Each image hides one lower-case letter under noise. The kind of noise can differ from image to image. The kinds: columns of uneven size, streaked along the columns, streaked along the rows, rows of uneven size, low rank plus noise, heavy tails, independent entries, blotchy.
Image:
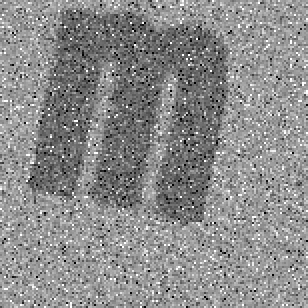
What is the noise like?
heavy tails
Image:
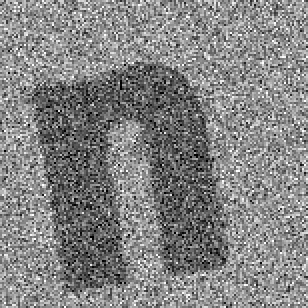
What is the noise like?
independent entries
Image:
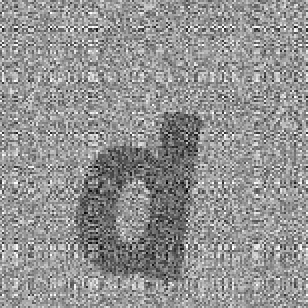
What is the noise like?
low rank plus noise
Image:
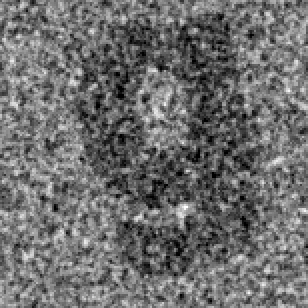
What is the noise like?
blotchy
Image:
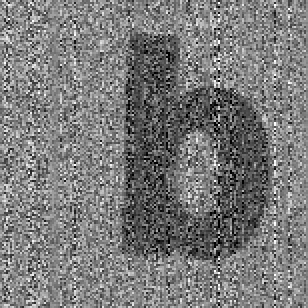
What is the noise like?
columns of uneven size
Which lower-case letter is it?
b
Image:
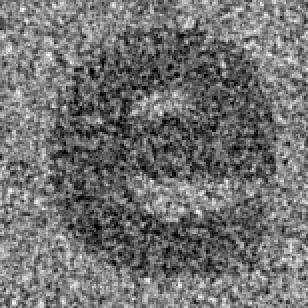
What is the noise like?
blotchy
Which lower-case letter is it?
e
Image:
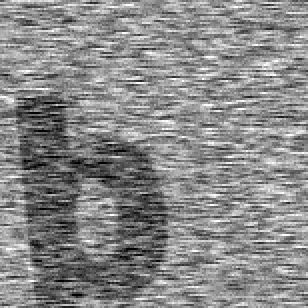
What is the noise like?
streaked along the rows
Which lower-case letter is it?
b
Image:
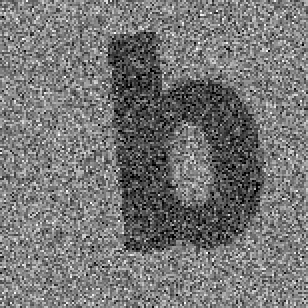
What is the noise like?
independent entries
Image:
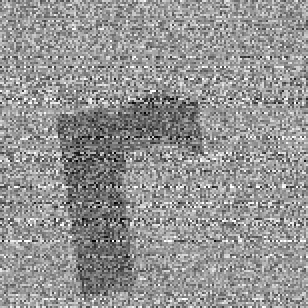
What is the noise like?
rows of uneven size
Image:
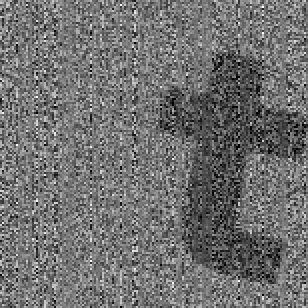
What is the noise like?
columns of uneven size
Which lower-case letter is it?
t
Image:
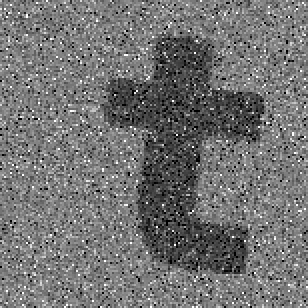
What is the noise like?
heavy tails
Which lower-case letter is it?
t
